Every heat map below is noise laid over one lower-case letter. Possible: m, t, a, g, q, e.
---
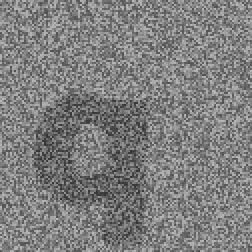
q
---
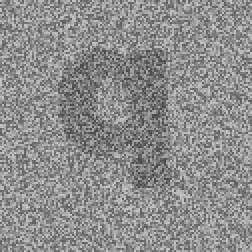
q
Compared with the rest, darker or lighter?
darker
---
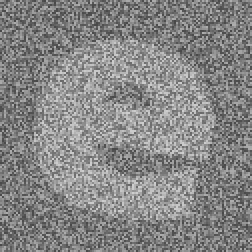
e
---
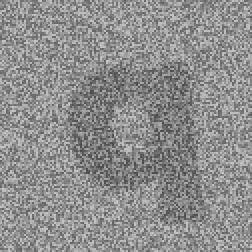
q
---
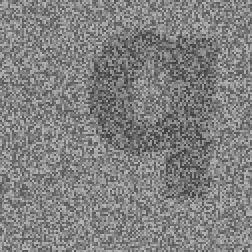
q
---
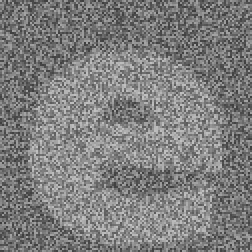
e
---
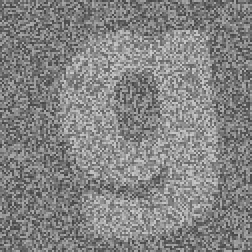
g
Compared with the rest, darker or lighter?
lighter
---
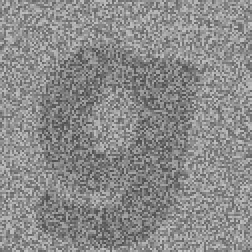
g
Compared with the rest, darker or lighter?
darker
